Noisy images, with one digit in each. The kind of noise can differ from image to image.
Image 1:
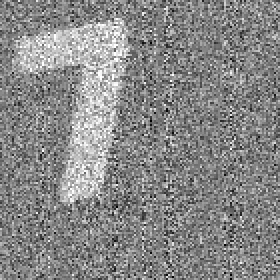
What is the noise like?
columns of uneven size
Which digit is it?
7
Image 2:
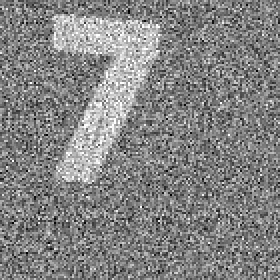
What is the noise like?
low rank plus noise
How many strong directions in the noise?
three or four
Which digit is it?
7
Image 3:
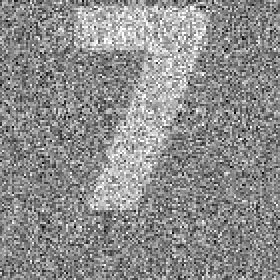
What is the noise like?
low rank plus noise
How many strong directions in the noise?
three or four
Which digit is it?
7
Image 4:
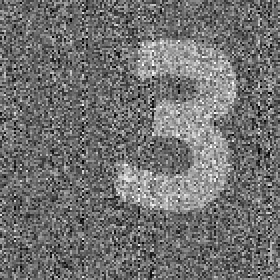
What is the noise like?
columns of uneven size
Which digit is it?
3
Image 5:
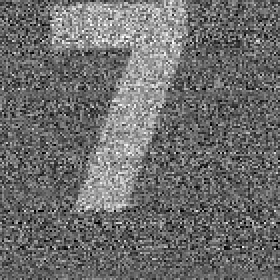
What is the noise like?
rows of uneven size
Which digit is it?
7
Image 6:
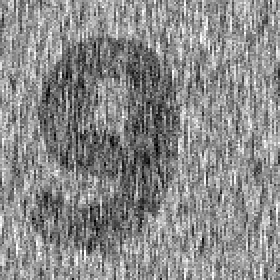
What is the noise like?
streaked along the columns
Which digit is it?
9
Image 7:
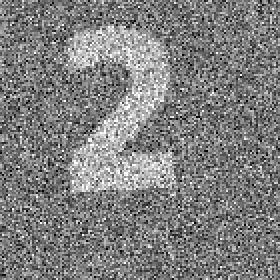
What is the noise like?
independent entries
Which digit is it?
2
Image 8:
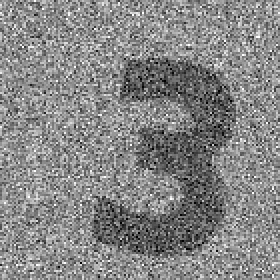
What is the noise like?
low rank plus noise
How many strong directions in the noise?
five to eight
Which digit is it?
3
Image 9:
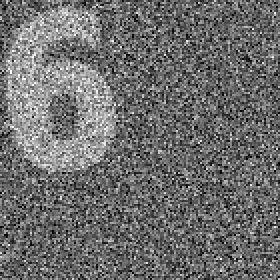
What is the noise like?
independent entries
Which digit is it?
6
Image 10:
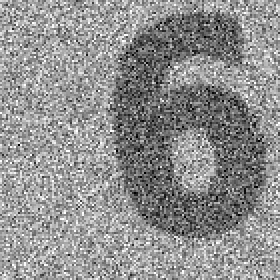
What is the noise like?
independent entries
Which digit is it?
6
